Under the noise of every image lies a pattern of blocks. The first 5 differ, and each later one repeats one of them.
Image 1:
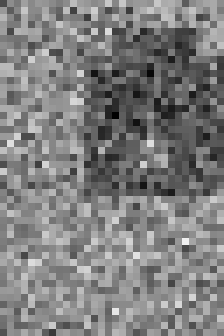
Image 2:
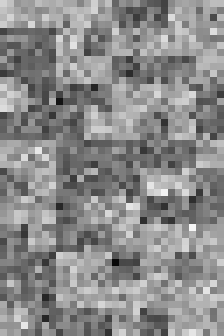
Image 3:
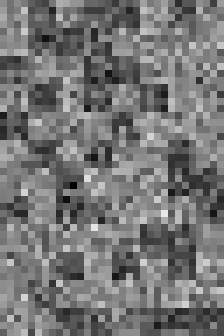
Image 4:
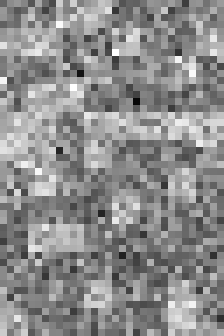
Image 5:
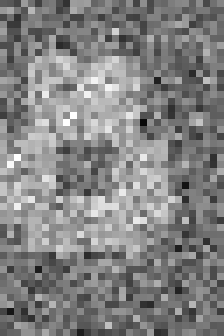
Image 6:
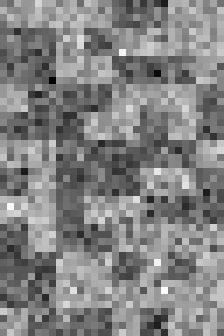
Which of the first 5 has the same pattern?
2
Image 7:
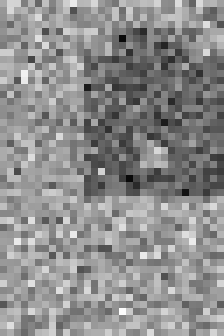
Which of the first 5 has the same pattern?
1
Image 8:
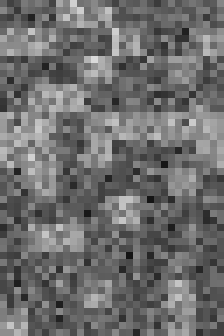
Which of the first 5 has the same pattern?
4
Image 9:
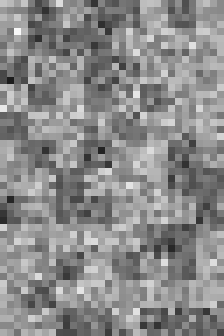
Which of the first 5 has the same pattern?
3
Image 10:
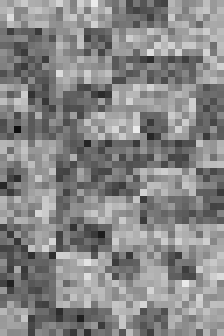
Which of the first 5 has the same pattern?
2
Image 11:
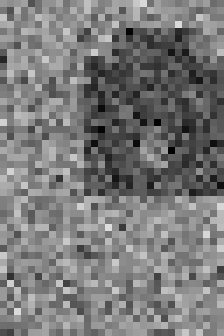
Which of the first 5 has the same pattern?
1
